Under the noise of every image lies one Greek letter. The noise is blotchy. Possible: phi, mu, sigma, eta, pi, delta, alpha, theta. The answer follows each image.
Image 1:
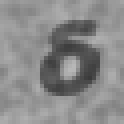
delta
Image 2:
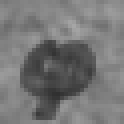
phi
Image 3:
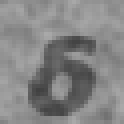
delta
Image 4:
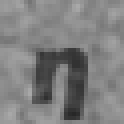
eta
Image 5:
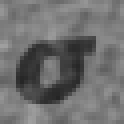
sigma
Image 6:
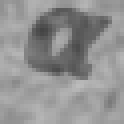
alpha
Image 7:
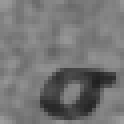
sigma
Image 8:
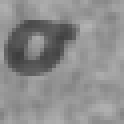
sigma
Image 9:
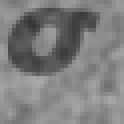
sigma
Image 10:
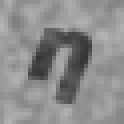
eta
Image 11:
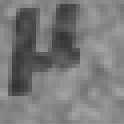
mu
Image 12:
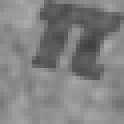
pi
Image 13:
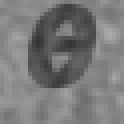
theta
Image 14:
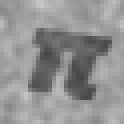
pi
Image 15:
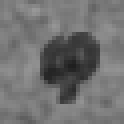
phi
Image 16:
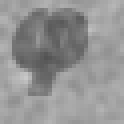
phi
